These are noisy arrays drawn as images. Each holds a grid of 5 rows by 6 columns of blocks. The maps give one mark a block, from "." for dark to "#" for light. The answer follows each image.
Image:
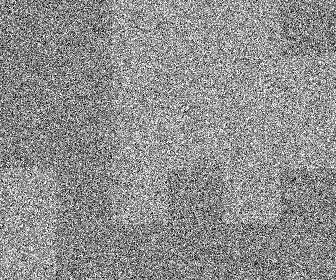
..###.
..####
..####
#.#.#.
#.....
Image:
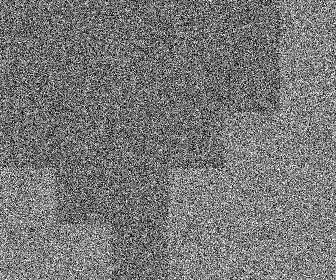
.....#
.....#
....##
#..###
##.###
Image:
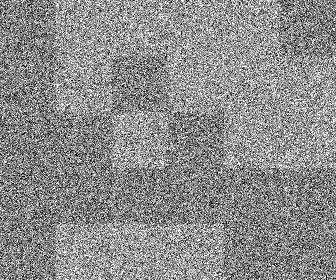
.####.
.#.###
..#.##
......
.###..
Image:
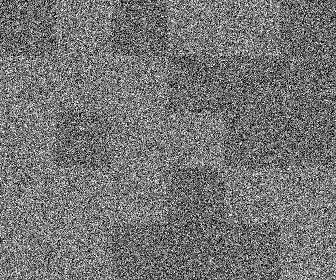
.#.##.
###...
#.##..
###.##
##...#
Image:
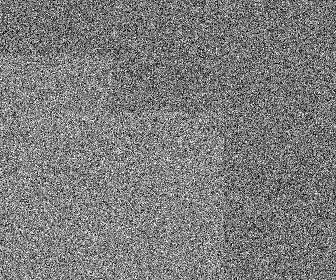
......
##....
####..
####..
####..
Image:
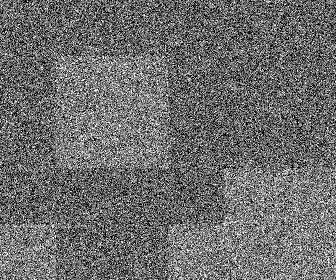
......
.##...
.##...
....##
#..###
